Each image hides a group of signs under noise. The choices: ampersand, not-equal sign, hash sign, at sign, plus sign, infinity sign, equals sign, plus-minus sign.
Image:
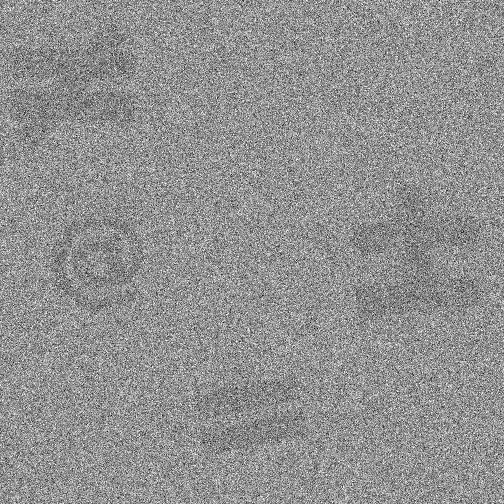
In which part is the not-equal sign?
top left
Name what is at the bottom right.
nothing
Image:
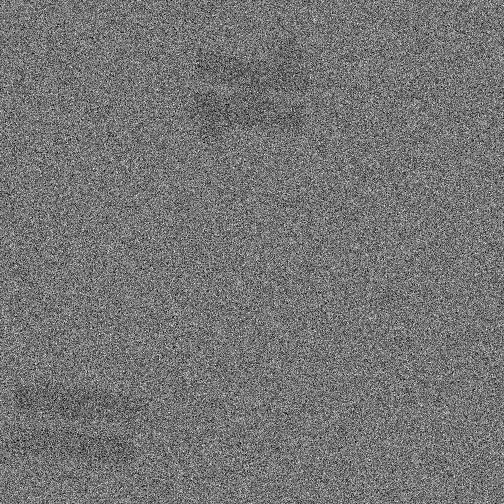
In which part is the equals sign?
bottom left
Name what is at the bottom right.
nothing
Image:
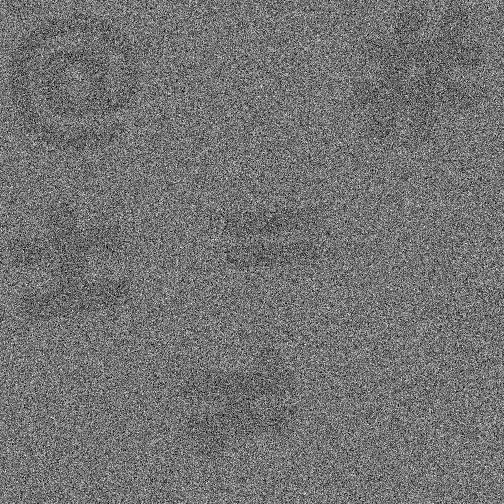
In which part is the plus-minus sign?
middle left
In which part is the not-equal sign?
bottom middle
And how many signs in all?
5
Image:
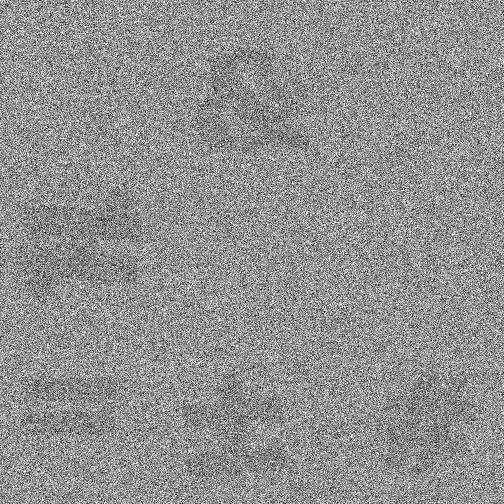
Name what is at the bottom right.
hash sign
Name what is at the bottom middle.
plus-minus sign
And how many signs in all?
5
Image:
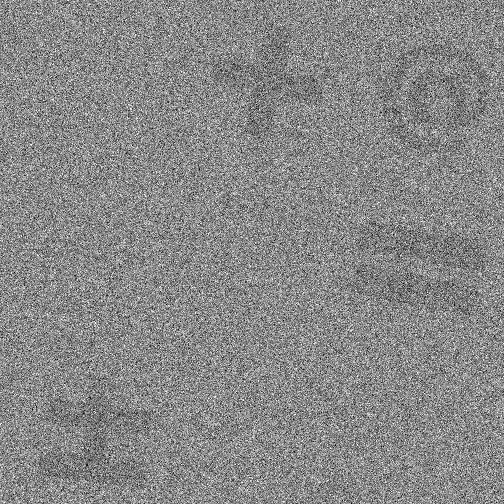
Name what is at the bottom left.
plus-minus sign
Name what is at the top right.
at sign
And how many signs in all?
4
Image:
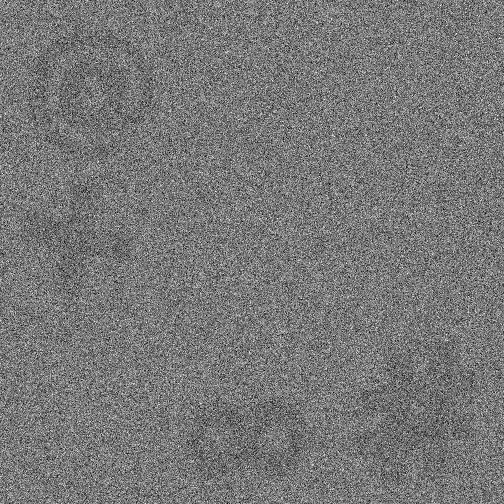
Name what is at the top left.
at sign
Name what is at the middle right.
nothing
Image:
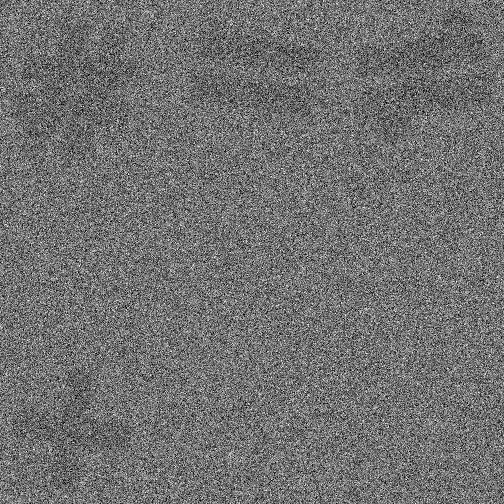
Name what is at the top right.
not-equal sign
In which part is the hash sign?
top left
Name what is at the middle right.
nothing
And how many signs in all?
4
